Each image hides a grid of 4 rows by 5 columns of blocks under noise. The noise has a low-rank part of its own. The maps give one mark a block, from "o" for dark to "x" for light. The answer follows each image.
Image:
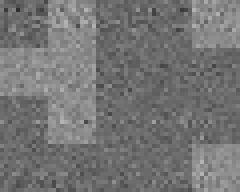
oxoox
xxooo
oxooo
oooox
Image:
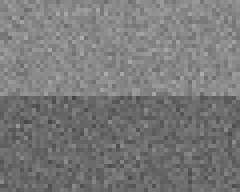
xxxxx
xxxxx
ooooo
ooooo
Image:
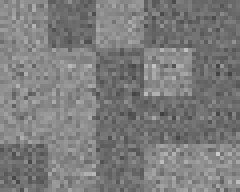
xoxoo
xxoxo
xxooo
oxoxx
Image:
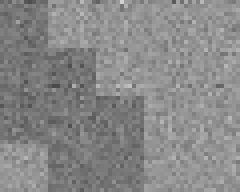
oxxxx
ooxxx
oooxx
xooxx
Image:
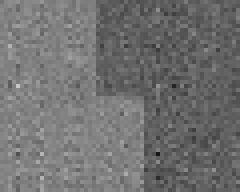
xxooo
xxooo
xxxoo
xxxoo
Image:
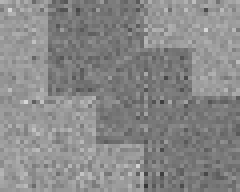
xooxx
xooox
xxooo
xxxoo
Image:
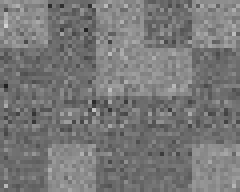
xoxox
ooxxo
ooooo
oxoox
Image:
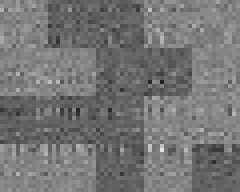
xooxx
xxoox
oooxx
xxoxo
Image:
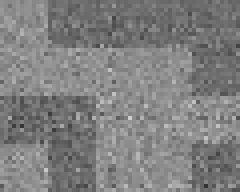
xoooo
xxxxo
ooxxx
xoxxo
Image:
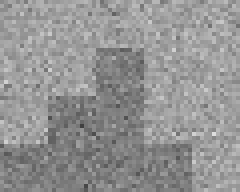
xxxxx
xxoxx
xooxx
oooox
